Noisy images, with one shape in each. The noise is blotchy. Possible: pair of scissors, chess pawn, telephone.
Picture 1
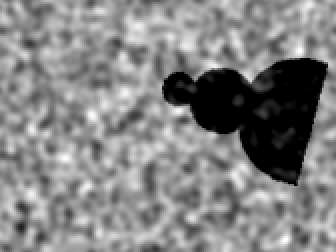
dark chess pawn
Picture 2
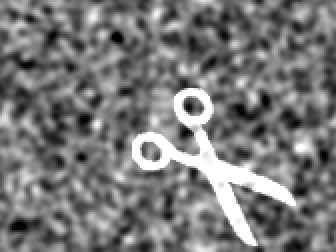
light pair of scissors
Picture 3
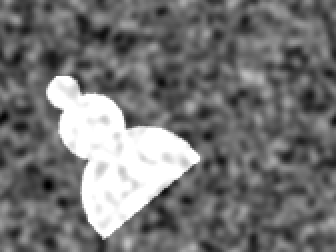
light chess pawn
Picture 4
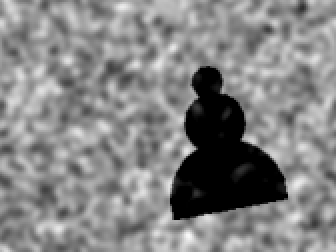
dark chess pawn
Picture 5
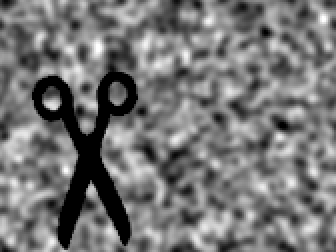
dark pair of scissors
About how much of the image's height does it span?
two thirds
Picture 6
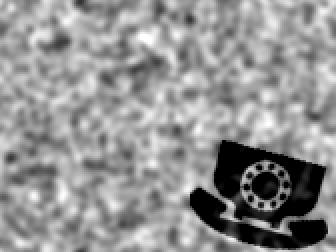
dark telephone, bottom right
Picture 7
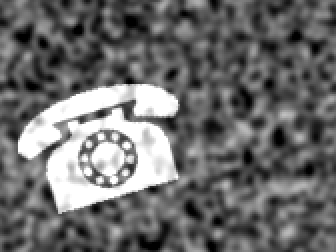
light telephone
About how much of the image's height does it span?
half
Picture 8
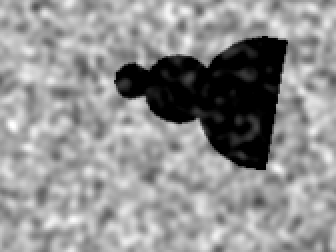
dark chess pawn
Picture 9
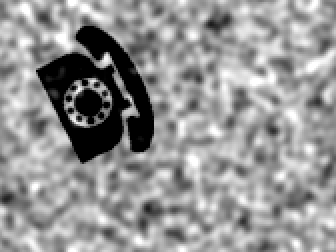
dark telephone
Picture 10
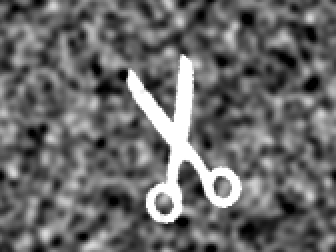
light pair of scissors
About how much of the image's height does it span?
two thirds
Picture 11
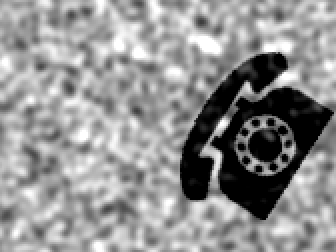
dark telephone
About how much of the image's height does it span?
two thirds
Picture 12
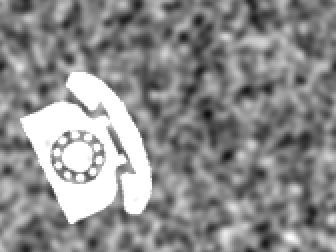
light telephone
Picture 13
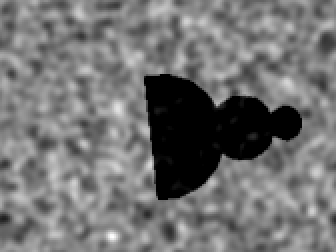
dark chess pawn
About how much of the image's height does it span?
half
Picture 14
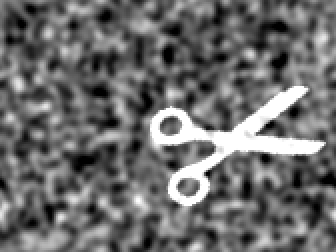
light pair of scissors
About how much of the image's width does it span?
half
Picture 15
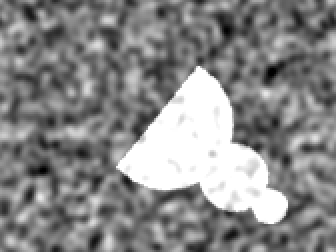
light chess pawn
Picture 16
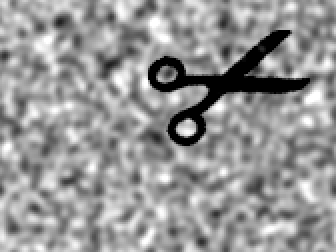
dark pair of scissors
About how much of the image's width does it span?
half
